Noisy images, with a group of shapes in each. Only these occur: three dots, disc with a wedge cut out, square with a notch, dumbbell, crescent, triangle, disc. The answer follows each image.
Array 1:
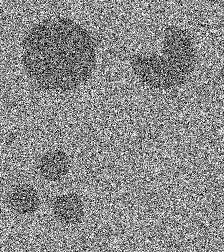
top left: dark disc; top right: dark disc with a wedge cut out; bottom left: dark three dots
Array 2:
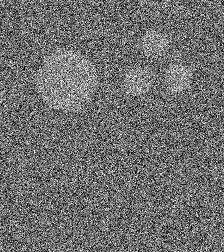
top left: light disc; top right: light three dots
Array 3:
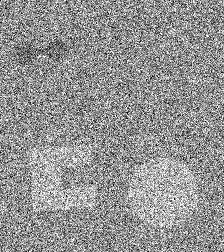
top left: dark dumbbell; bottom left: light square with a notch; bottom right: light disc
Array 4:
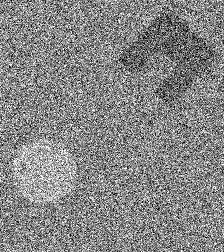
top right: dark square with a notch; bottom left: light disc
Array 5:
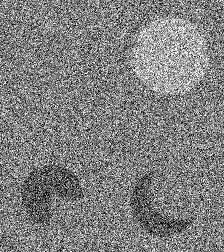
top right: light disc; bottom left: dark disc with a wedge cut out; bottom right: dark crescent
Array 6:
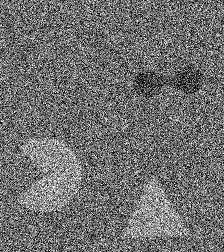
top right: dark dumbbell; bottom left: light disc with a wedge cut out; bottom right: light triangle
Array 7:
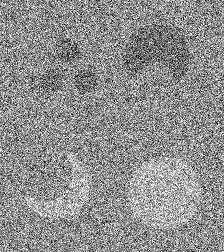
top left: dark three dots; top right: dark disc with a wedge cut out; bottom left: light crescent; bottom right: light disc
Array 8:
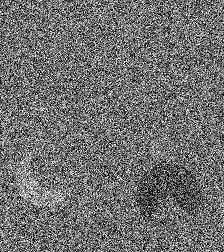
bottom left: light crescent; bottom right: dark disc with a wedge cut out
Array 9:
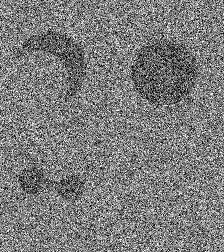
top left: dark crescent; top right: dark disc; bottom left: dark dumbbell
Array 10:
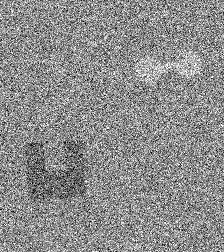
top right: light dumbbell; bottom left: dark square with a notch
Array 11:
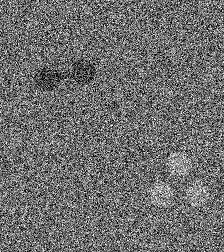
top left: dark dumbbell; bottom right: light three dots
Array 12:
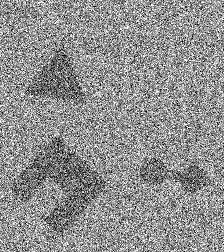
top left: dark triangle; bottom left: dark square with a notch; bottom right: dark dumbbell
